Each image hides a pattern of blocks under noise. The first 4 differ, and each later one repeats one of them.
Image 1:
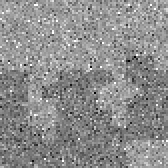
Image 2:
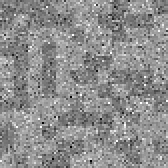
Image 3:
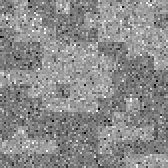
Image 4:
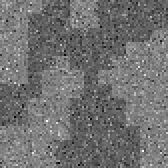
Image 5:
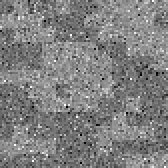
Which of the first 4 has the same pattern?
3
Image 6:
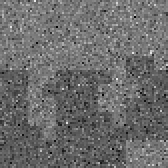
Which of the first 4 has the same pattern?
1
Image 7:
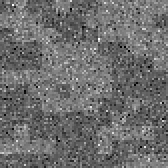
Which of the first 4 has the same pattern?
3
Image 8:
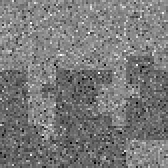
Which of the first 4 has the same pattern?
1
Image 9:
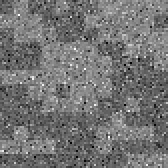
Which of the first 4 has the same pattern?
3
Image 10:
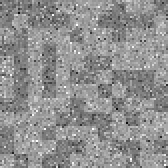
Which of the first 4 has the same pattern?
2
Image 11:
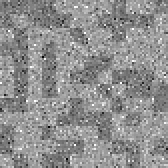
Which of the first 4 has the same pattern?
2
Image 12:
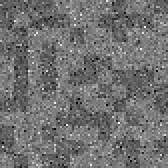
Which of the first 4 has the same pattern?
2
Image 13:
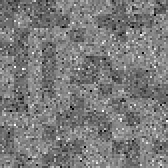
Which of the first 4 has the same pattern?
2
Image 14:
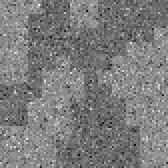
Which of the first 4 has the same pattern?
4
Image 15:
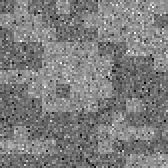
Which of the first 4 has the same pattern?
3
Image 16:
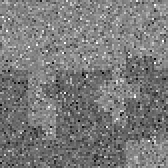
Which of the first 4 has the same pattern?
1
